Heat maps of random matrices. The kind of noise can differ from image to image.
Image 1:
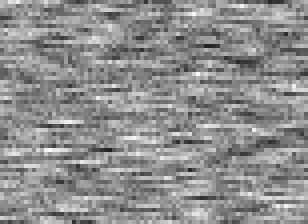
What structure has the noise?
streaked along the rows
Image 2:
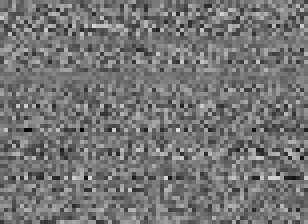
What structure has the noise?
rows of uneven size
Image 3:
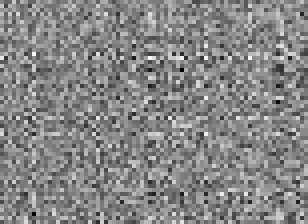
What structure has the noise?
low rank plus noise
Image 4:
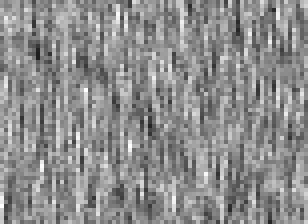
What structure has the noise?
streaked along the columns
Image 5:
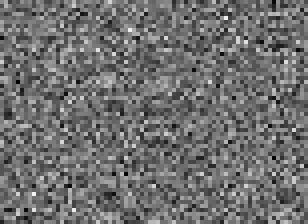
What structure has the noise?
low rank plus noise
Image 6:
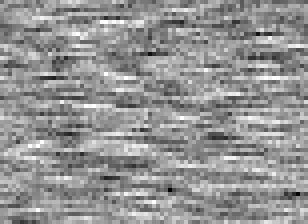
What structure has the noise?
streaked along the rows
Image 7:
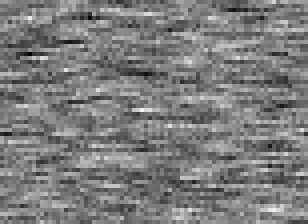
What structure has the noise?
streaked along the rows
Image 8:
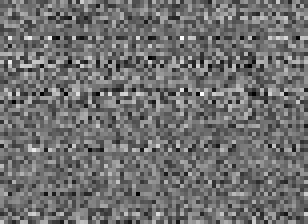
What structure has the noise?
rows of uneven size
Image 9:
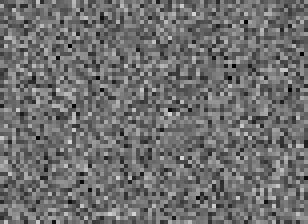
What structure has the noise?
independent entries
